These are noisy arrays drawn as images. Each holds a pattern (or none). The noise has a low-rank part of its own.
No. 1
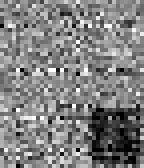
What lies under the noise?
one block
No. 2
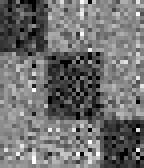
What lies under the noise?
blocks along the diagonal
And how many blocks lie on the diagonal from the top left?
3
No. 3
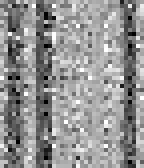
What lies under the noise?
bands of columns
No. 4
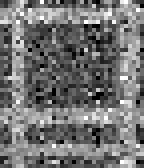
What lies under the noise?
bands of rows crossing bands of columns
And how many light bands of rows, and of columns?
3 and 2
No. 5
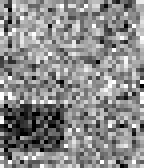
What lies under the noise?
one block
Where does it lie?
bottom left
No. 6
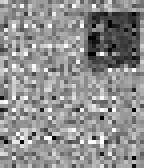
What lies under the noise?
one block
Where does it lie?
top right
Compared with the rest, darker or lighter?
darker
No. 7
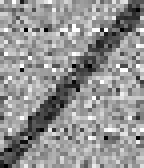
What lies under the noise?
a diagonal band
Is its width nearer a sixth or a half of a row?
a sixth
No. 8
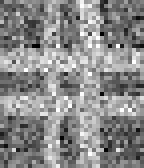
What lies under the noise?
bands of rows crossing bands of columns
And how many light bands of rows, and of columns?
2 and 2
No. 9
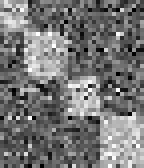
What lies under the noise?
blocks along the diagonal
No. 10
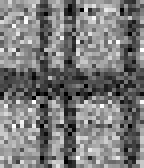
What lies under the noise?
bands of rows crossing bands of columns
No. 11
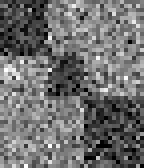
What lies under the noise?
blocks along the diagonal
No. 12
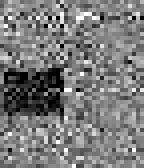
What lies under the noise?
one block
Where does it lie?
middle left
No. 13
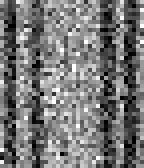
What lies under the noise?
bands of columns
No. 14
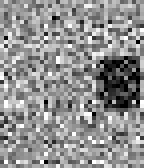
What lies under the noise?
one block
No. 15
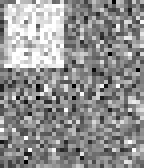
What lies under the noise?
one block
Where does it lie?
top left
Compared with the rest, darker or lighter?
lighter
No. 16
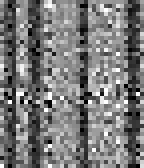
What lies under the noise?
bands of columns
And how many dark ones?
4
